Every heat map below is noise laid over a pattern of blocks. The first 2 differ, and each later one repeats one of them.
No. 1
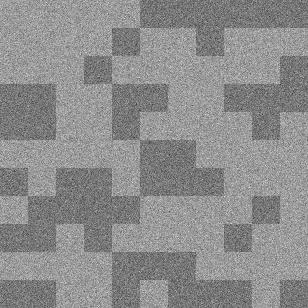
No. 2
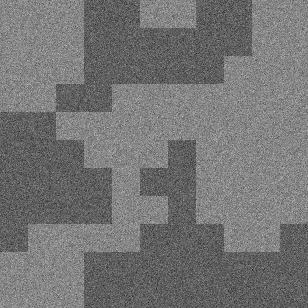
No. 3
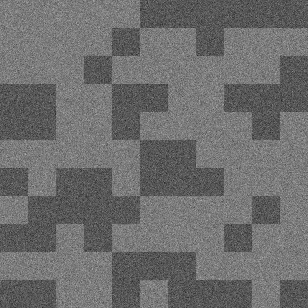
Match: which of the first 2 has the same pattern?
1
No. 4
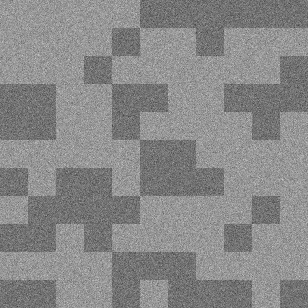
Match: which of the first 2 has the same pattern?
1
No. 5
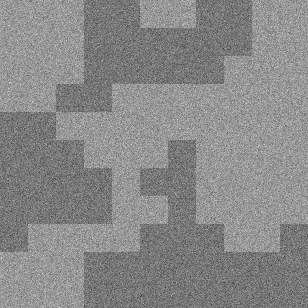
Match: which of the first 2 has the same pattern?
2
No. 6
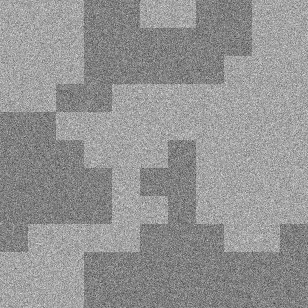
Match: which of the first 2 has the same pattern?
2
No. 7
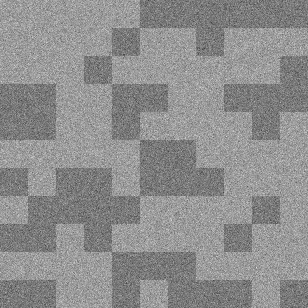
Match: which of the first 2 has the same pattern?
1
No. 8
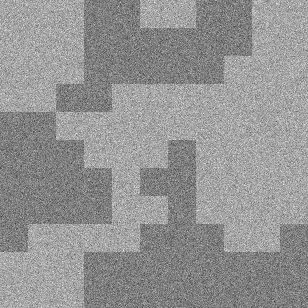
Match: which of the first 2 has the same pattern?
2
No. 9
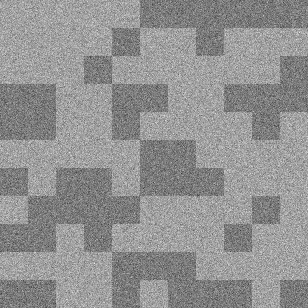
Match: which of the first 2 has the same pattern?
1
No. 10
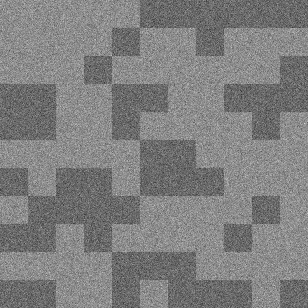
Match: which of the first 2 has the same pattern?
1
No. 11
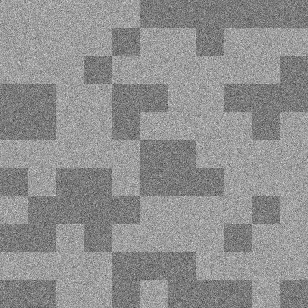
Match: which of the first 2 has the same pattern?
1
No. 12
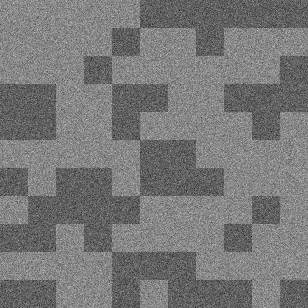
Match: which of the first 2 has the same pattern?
1
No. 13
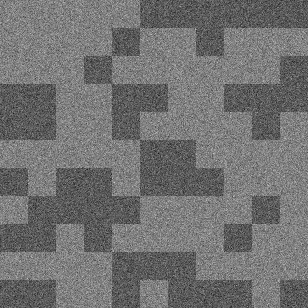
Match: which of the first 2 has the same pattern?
1
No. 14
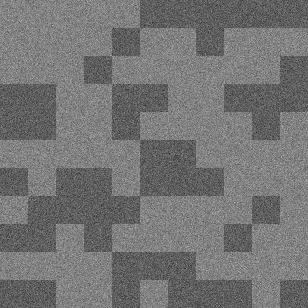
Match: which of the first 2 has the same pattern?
1
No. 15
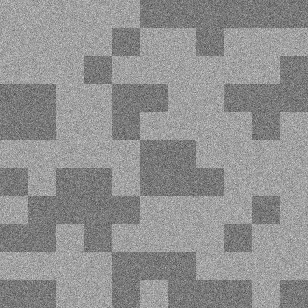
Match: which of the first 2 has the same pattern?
1
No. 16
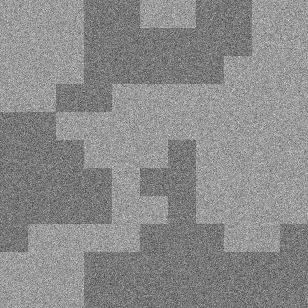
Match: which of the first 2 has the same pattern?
2
